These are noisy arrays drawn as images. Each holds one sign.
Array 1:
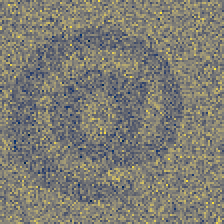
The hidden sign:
at sign
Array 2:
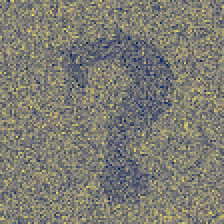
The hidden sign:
question mark
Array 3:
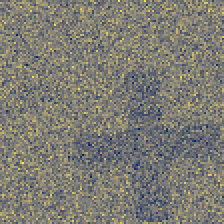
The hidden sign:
plus sign
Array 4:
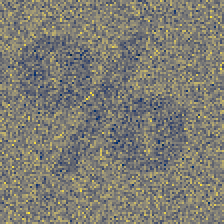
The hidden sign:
percent sign
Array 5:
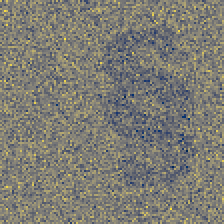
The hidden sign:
section sign
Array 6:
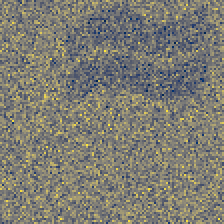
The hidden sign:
approximately sign
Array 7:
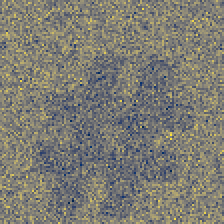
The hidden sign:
hash sign
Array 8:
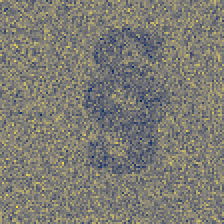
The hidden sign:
section sign
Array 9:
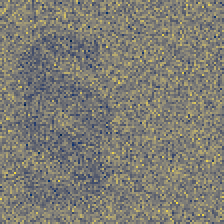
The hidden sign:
section sign
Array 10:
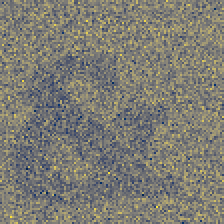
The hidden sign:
ampersand
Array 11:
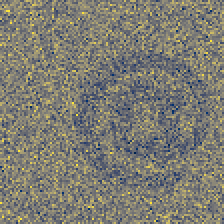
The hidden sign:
at sign
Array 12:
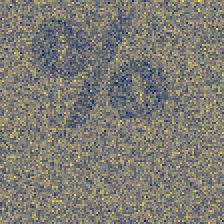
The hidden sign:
percent sign
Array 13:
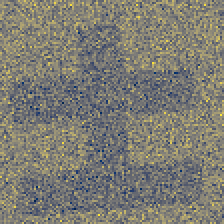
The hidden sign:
plus-minus sign
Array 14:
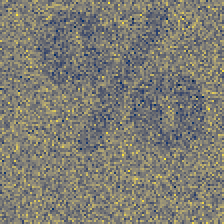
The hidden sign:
percent sign
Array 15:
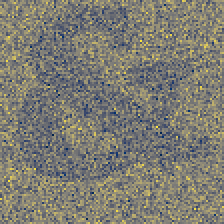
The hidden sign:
ampersand
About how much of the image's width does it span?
nearly all
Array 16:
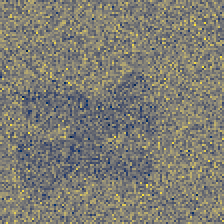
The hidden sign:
not-equal sign
